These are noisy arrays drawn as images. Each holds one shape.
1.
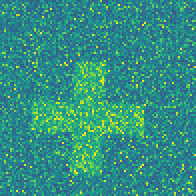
light cross
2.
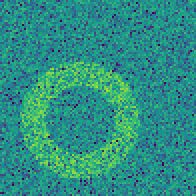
light ring
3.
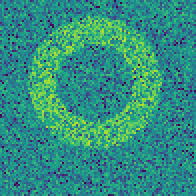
light ring
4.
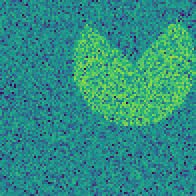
light disc with a wedge cut out
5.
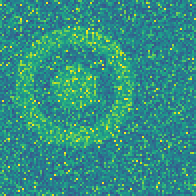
light bullseye
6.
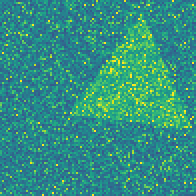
light triangle
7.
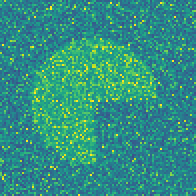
light disc with a wedge cut out
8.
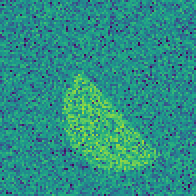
light half disc
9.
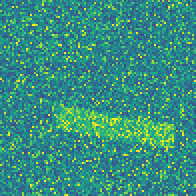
light bar
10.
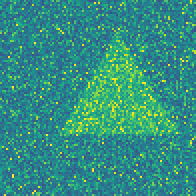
light triangle
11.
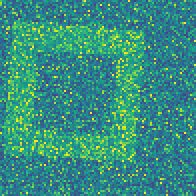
light square frame
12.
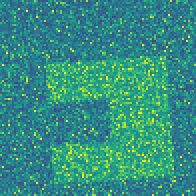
light square with a notch
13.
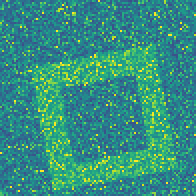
light square frame
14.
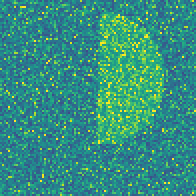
light half disc
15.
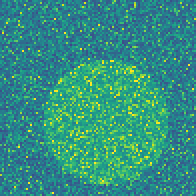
light disc
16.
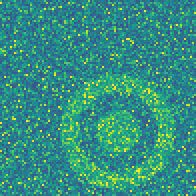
light bullseye
